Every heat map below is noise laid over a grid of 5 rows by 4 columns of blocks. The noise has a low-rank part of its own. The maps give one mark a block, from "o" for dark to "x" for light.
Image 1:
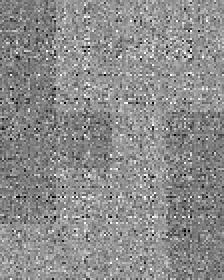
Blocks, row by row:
o x x x
o x x x
o o x o
o x x o
x x x o
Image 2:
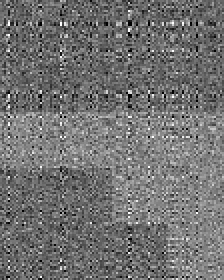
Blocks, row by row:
o o o o
o o o o
x x x x
o o x x
o o o x
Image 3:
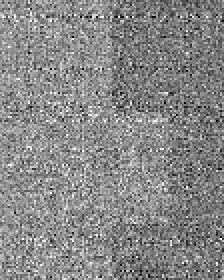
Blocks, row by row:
x x o o
x x o o
x x x o
x x x o
x x o o
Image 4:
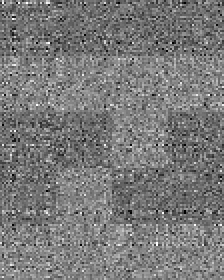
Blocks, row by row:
o o o o
x x x x
o o x o
o x o o
x x x x
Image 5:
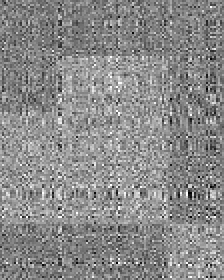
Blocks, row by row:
o o o o
o x x o
x x x o
x x x o
o o o x
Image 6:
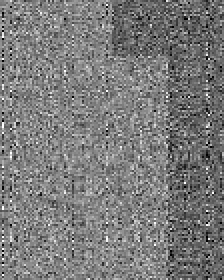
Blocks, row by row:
x x o o
x x x o
x x x o
x x x o
x x x o
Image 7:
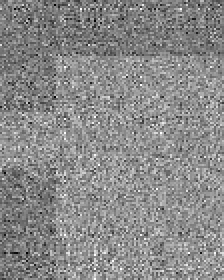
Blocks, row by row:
o o o o
o x x x
x x x x
o x x x
o x x x
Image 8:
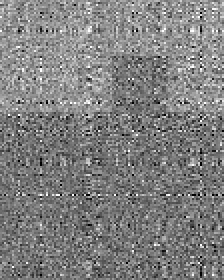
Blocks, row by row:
x x x x
x x o x
o o o o
o o o o
o o o o
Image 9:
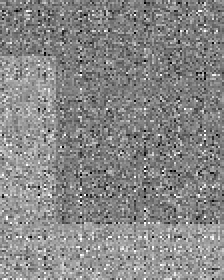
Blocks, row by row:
o o o o
x o o o
x o o o
x o o o
x x x x
